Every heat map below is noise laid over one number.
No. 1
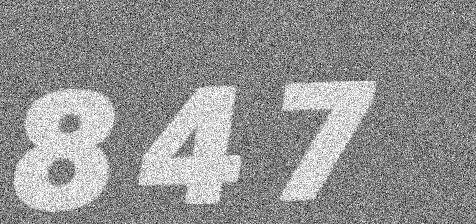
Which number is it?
847
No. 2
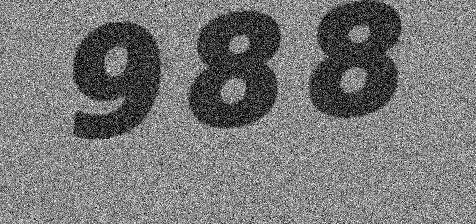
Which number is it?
988
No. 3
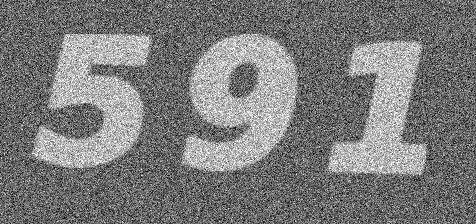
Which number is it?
591
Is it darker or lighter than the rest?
lighter
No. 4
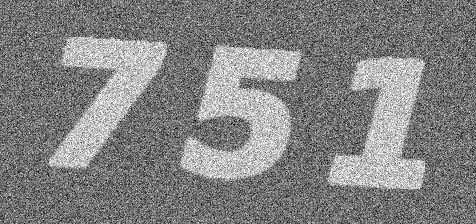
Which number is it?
751
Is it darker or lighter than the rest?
lighter
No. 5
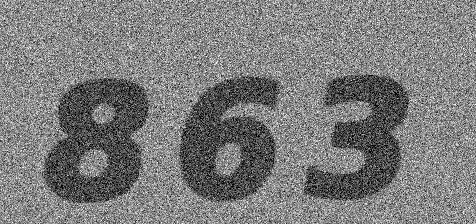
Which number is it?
863
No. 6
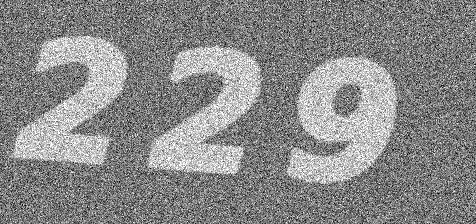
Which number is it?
229
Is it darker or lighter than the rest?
lighter
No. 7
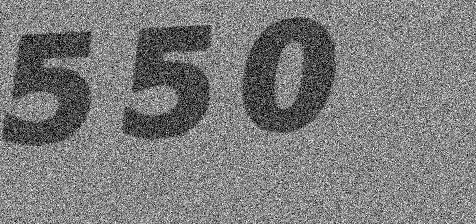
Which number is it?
550
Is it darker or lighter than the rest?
darker
